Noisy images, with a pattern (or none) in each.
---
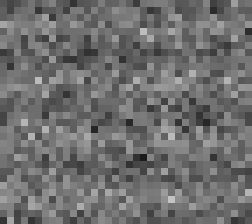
horizontal stripes
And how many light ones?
4
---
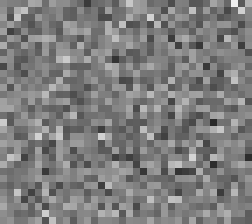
only noise
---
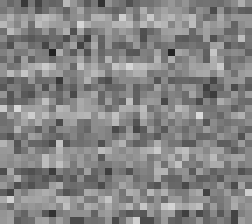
horizontal stripes
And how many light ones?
5
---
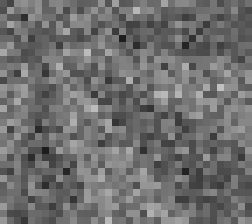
spokes from one point
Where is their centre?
top left
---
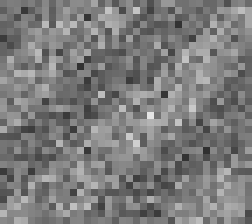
diagonal stripes
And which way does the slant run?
bottom left to top right
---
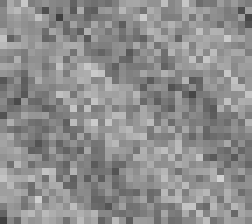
diagonal stripes
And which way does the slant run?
top left to bottom right
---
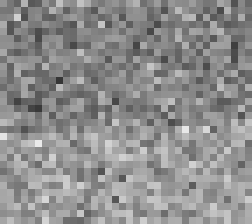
a sharp edge
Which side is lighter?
bottom
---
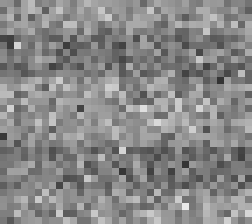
horizontal stripes
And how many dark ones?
2
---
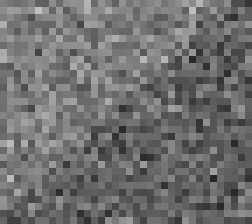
a sharp edge
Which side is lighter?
top left
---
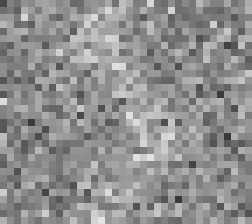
a wavy band
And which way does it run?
top to bottom
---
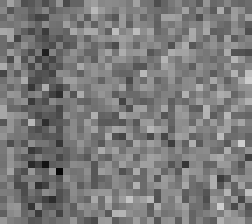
one vertical stripe
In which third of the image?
left
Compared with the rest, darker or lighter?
darker
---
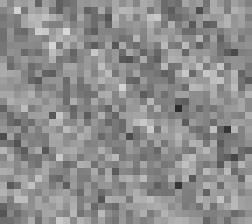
diagonal stripes
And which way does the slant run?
top left to bottom right
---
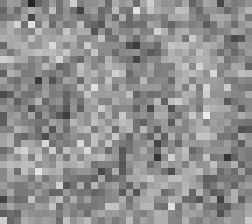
rings round one point
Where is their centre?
middle left
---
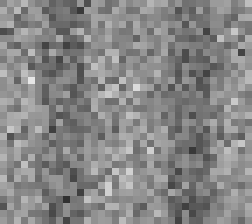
vertical stripes
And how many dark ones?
2
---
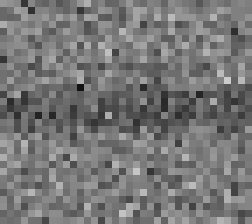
one horizontal stripe
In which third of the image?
middle
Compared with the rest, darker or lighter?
darker
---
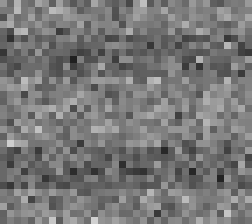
horizontal stripes
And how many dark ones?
2
